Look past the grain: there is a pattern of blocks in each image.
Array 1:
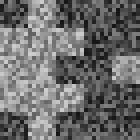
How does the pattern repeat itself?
top and bottom mirror each other
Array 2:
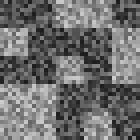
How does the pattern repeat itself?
mirrored about the diagonal from the bottom left
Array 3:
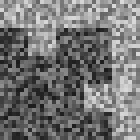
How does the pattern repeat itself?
mirrored about the diagonal from the bottom left
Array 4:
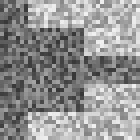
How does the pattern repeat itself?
top and bottom mirror each other
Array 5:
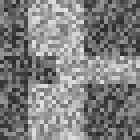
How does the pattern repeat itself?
top and bottom mirror each other
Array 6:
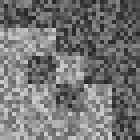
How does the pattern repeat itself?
mirrored about the diagonal from the bottom left
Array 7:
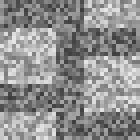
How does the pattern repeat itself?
the same after a half turn
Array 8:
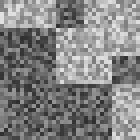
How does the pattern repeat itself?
mirrored about the diagonal from the bottom left
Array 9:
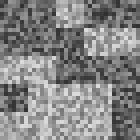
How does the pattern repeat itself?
no symmetry
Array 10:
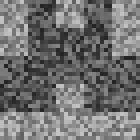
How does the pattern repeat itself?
left and right mirror each other
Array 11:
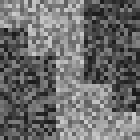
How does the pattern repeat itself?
the same after a half turn
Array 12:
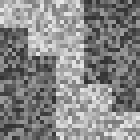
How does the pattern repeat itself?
the same after a half turn
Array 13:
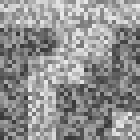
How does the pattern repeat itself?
no symmetry
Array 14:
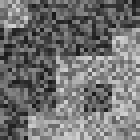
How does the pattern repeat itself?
mirrored about the diagonal from the top left
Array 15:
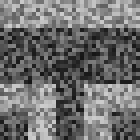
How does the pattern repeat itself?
left and right mirror each other
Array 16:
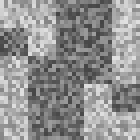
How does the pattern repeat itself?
the same after a half turn
